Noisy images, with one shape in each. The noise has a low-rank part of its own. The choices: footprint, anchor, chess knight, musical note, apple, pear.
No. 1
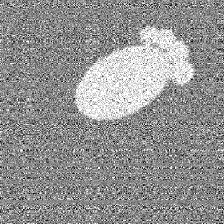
footprint
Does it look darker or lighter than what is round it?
lighter
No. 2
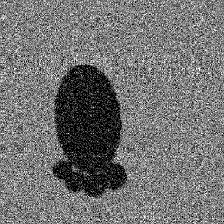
footprint
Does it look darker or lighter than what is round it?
darker
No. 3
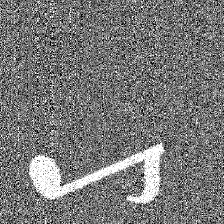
musical note
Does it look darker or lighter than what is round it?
lighter
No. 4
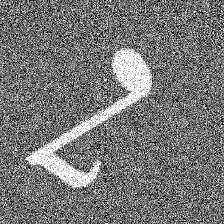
musical note
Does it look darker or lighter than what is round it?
lighter
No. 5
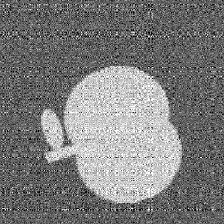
apple
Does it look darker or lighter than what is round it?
lighter
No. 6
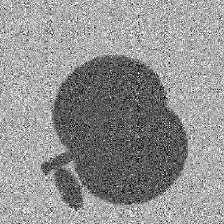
apple
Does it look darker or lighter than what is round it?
darker
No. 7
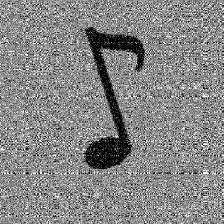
musical note
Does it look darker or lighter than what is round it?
darker
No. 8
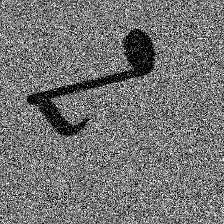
musical note
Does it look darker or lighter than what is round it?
darker
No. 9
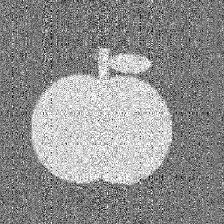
apple
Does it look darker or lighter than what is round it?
lighter
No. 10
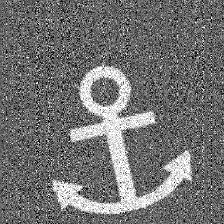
anchor
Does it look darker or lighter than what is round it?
lighter
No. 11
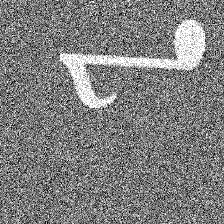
musical note
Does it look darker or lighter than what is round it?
lighter
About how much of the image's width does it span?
two thirds
